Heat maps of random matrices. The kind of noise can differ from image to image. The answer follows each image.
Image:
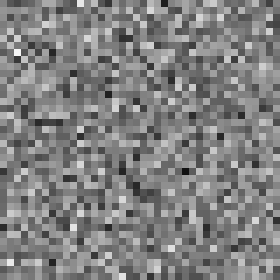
independent entries
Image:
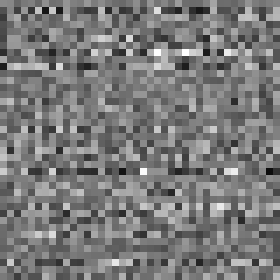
rows of uneven size
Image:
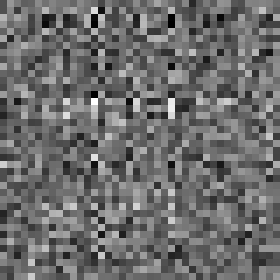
low rank plus noise
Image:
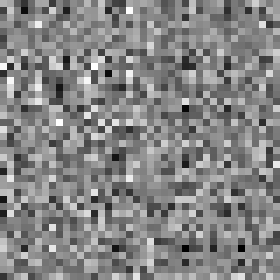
low rank plus noise
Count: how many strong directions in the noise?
three or four
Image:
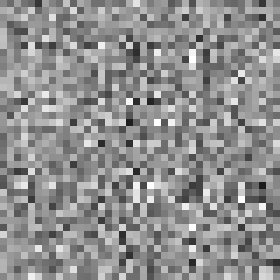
low rank plus noise
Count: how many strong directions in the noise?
two
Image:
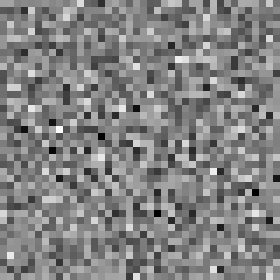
independent entries
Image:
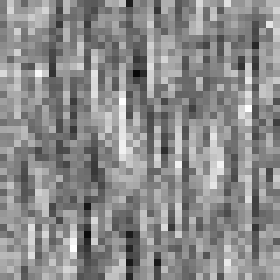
streaked along the columns
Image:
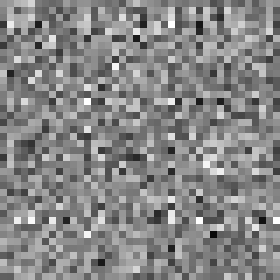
low rank plus noise
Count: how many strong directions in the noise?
three or four
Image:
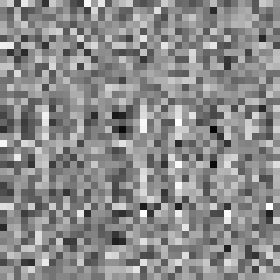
low rank plus noise
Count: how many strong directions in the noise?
one
